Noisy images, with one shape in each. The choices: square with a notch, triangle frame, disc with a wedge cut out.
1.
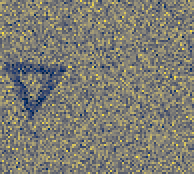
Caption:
dark triangle frame, middle left
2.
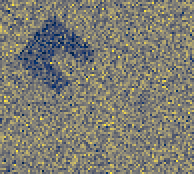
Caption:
dark square with a notch
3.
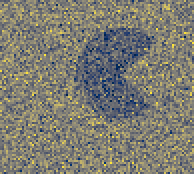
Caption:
dark disc with a wedge cut out
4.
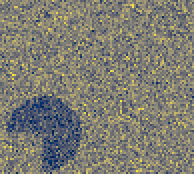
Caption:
dark disc with a wedge cut out, bottom left
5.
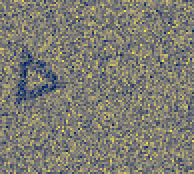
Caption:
dark triangle frame, middle left
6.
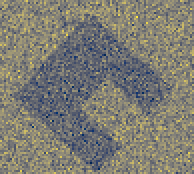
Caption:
dark square with a notch
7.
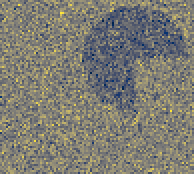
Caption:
dark disc with a wedge cut out
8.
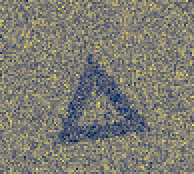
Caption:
dark triangle frame
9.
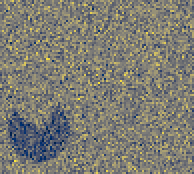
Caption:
dark disc with a wedge cut out, bottom left
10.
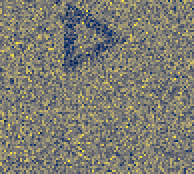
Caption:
dark triangle frame, top middle
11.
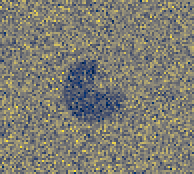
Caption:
dark disc with a wedge cut out, centre
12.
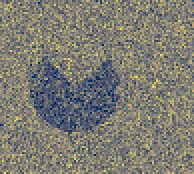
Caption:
dark disc with a wedge cut out
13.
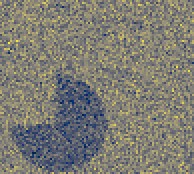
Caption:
dark disc with a wedge cut out
